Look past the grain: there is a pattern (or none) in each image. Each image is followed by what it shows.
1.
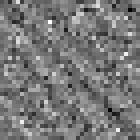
diagonal stripes
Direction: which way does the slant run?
top left to bottom right
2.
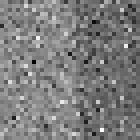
a sharp edge
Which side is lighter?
left
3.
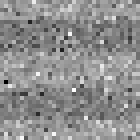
horizontal stripes
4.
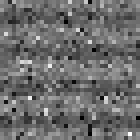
horizontal stripes
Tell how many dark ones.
4
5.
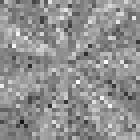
spokes from one point
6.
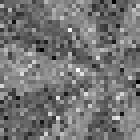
spokes from one point
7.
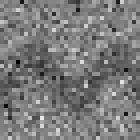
a wavy band
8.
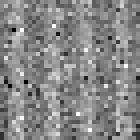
vertical stripes
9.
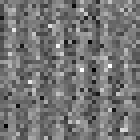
vertical stripes
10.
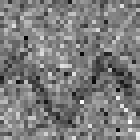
a wavy band
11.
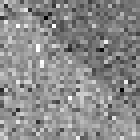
a sharp edge
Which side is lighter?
bottom left
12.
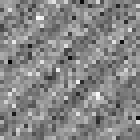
diagonal stripes
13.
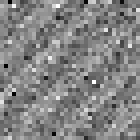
diagonal stripes
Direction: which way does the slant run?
bottom left to top right
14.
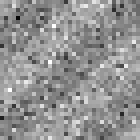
diagonal stripes
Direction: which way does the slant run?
bottom left to top right
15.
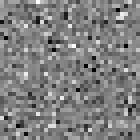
only noise
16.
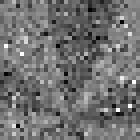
spokes from one point
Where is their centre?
bottom middle
